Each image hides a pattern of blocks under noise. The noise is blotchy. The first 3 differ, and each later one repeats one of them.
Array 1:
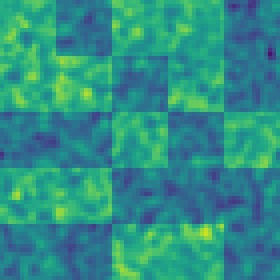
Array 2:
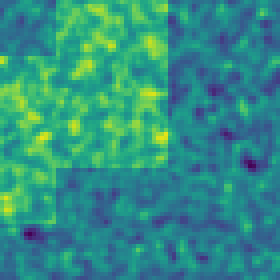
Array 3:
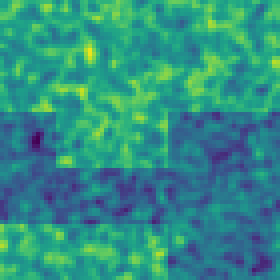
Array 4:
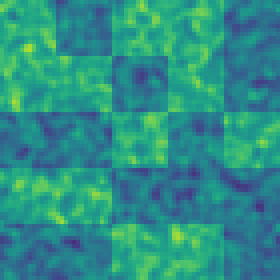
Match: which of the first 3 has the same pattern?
1
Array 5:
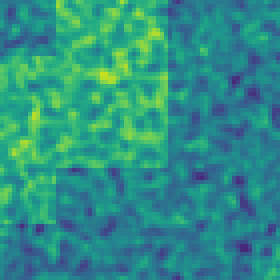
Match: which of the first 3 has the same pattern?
2
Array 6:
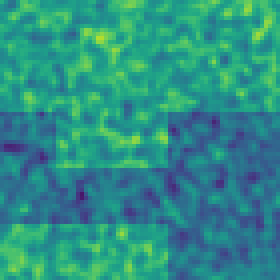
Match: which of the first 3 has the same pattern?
3
